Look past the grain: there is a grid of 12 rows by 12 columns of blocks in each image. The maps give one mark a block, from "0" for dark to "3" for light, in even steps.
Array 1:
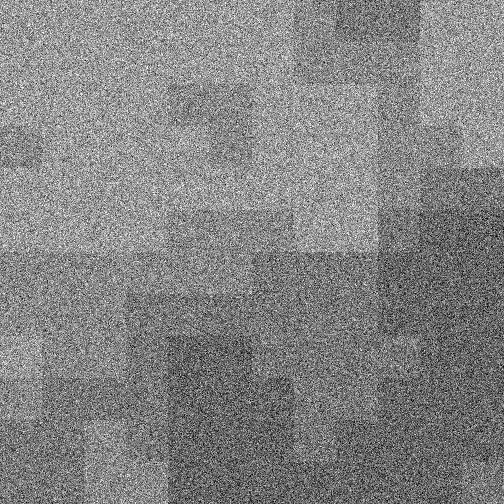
333333321133
333333322233
333322333233
233332333223
333333333211
333322233100
222222111000
222111111000
322100111100
211100011000
112100010000
112200000001
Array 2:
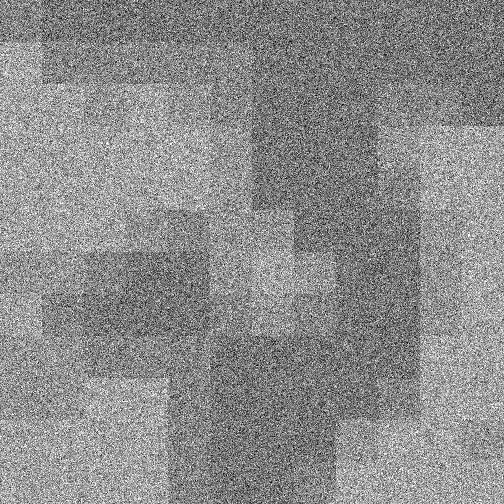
100000000000
311111000000
332321000110
333332000233
333332000133
333212200023
221002320023
310001210023
221110000033
223310000133
333310002332
333310013333
